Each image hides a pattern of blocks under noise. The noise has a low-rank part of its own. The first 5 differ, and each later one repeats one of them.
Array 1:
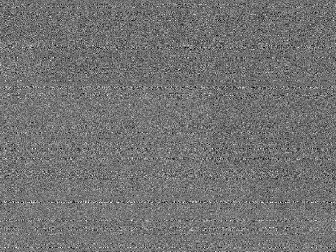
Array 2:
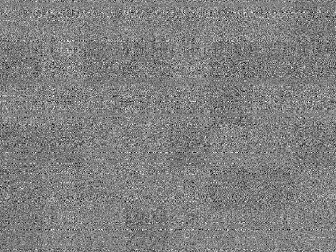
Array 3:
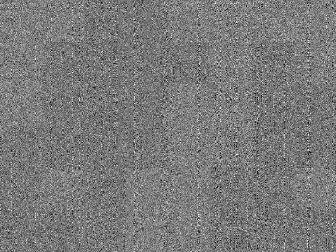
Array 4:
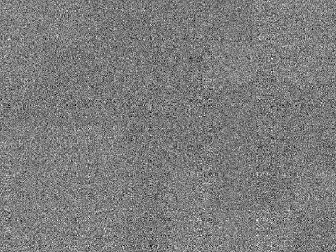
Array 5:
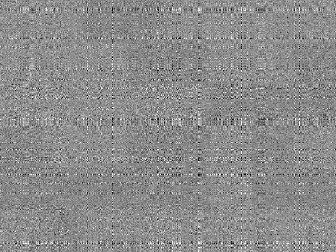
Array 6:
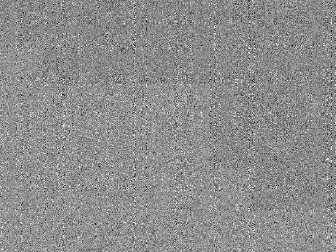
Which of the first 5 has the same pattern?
1
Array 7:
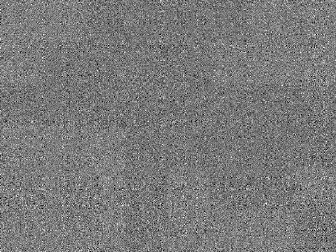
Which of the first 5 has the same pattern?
4
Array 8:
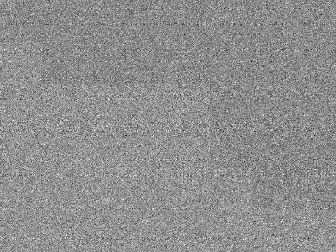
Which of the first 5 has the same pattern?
1
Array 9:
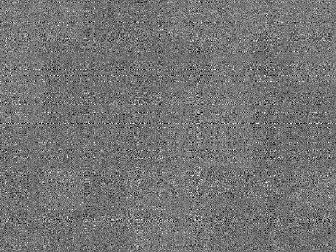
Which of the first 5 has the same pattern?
3
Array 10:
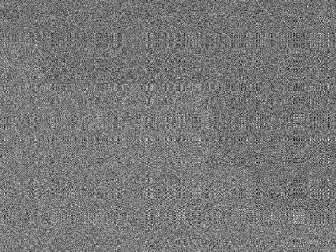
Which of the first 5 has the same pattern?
1
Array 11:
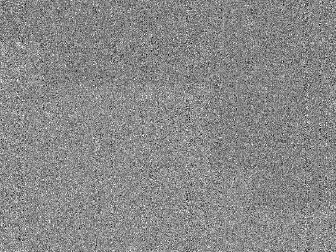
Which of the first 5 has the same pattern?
1
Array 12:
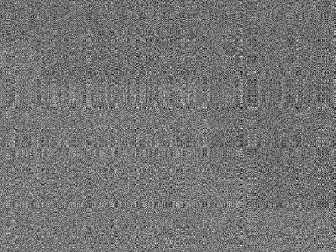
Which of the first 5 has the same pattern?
1
